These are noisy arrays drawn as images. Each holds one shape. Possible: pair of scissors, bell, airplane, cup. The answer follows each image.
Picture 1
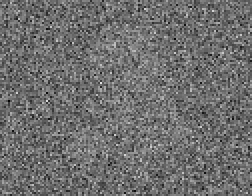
light bell
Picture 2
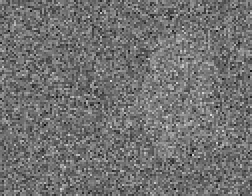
light bell
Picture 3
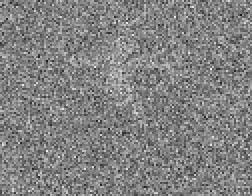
light airplane
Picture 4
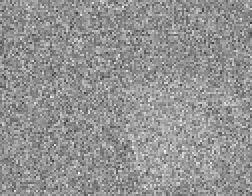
light cup
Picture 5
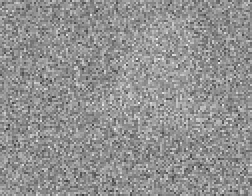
light bell
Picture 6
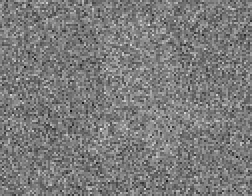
light bell
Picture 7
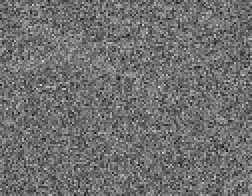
light pair of scissors
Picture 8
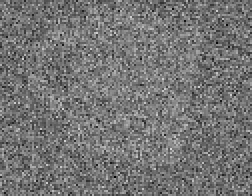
light cup
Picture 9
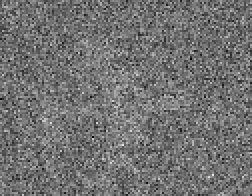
light airplane
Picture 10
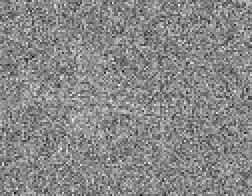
light airplane
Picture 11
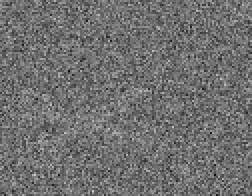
light pair of scissors
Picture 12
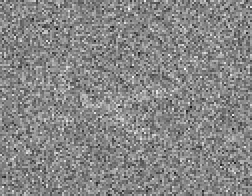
light pair of scissors
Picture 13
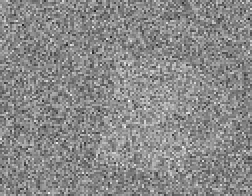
light cup
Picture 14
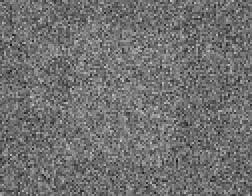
light cup
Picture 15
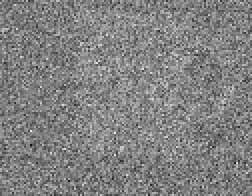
light cup
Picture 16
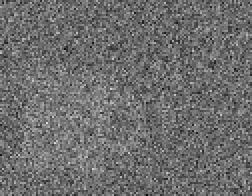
light cup
